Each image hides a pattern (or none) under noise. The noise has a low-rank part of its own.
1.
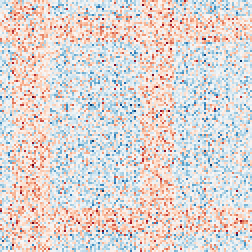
bands of rows crossing bands of columns
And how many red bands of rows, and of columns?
2 and 2
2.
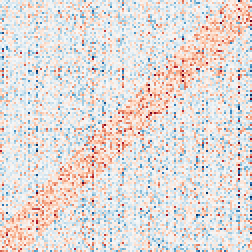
a diagonal band
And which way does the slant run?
bottom left to top right
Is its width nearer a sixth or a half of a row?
a sixth
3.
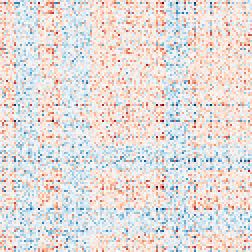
bands of rows crossing bands of columns
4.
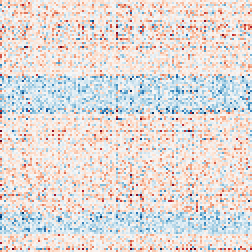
bands of rows
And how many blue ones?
2
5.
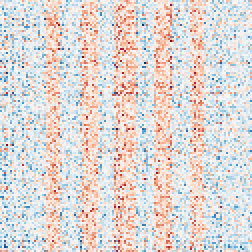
bands of columns
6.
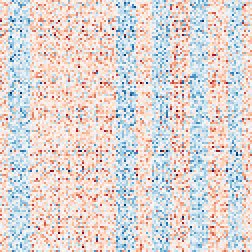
bands of columns
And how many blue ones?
5
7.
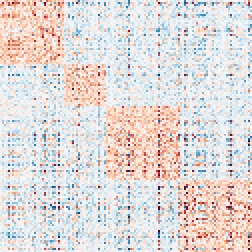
blocks along the diagonal
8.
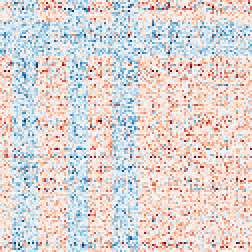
bands of rows crossing bands of columns
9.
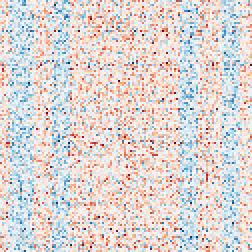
bands of columns
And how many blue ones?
4
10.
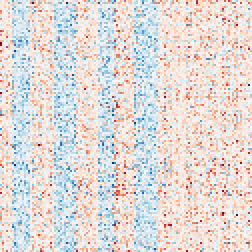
bands of columns
